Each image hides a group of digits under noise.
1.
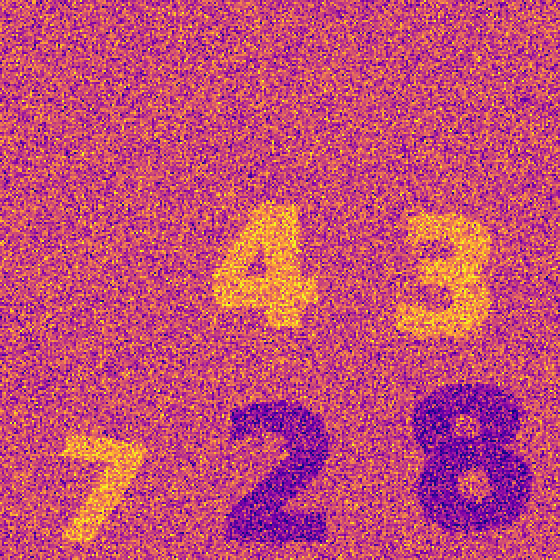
centre: light 4; middle right: light 3; bottom left: light 7; bottom middle: dark 2; bottom right: dark 8
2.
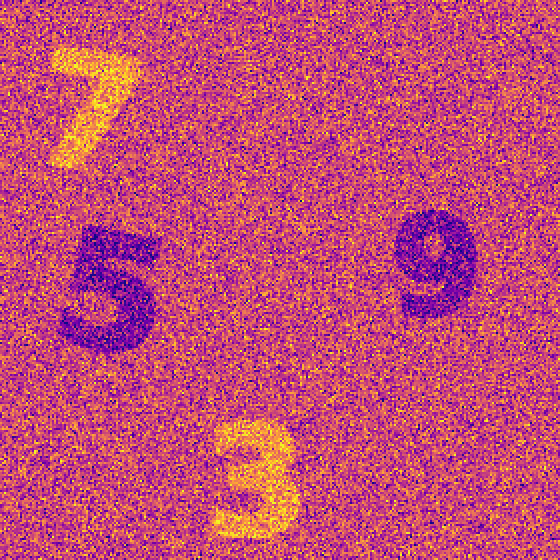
top left: light 7; middle left: dark 5; middle right: dark 9; bottom middle: light 3
